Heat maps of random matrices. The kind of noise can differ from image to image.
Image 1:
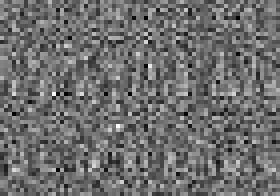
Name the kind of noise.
low rank plus noise
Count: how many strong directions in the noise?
two
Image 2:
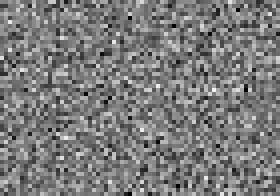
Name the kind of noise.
independent entries
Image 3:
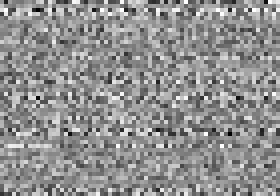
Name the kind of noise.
rows of uneven size
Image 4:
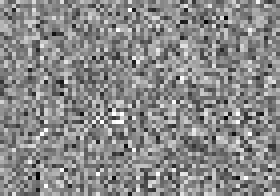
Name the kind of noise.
low rank plus noise
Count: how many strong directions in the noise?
three or four
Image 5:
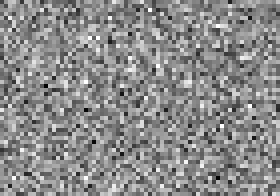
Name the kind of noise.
independent entries
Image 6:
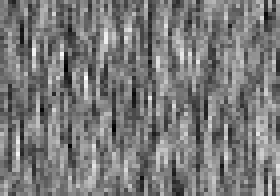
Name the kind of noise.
streaked along the columns
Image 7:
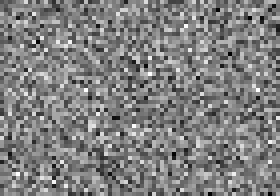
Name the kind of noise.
independent entries
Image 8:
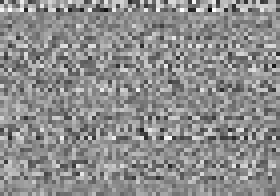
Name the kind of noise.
rows of uneven size
